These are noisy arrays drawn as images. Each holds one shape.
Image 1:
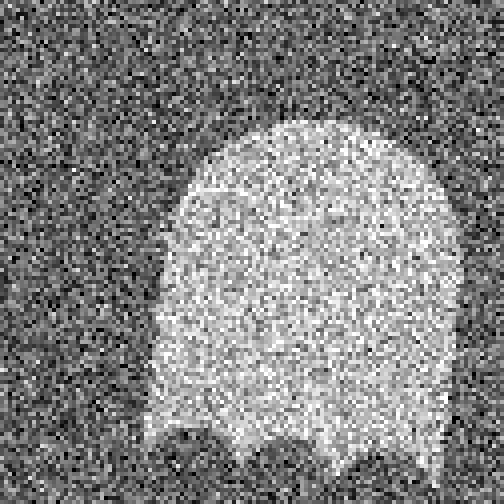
ghost
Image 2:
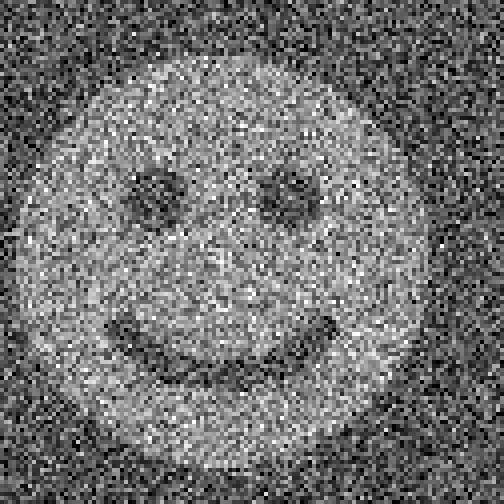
smiling face
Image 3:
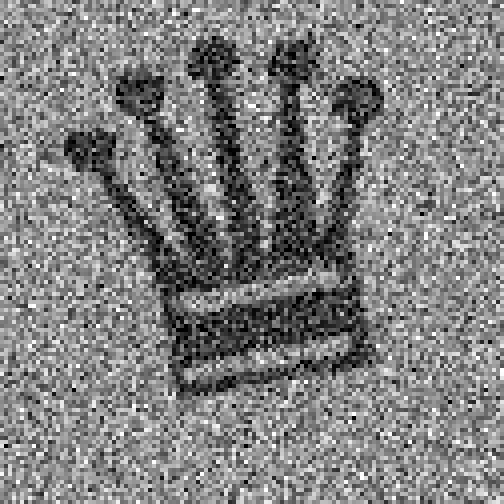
chess queen
